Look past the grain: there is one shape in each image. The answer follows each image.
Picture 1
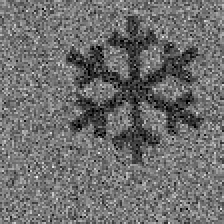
snowflake
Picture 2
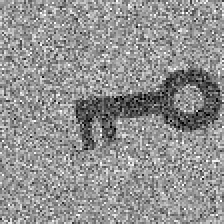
key
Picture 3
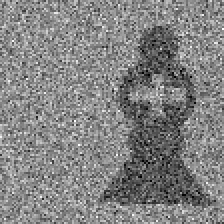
chess bishop
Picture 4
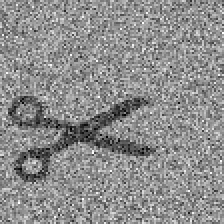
pair of scissors
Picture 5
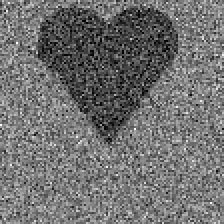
heart
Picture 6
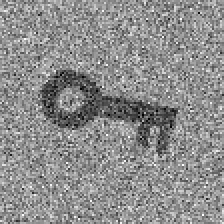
key
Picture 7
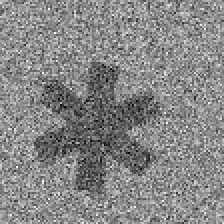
asterisk
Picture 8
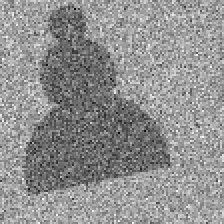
chess pawn
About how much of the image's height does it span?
nearly all
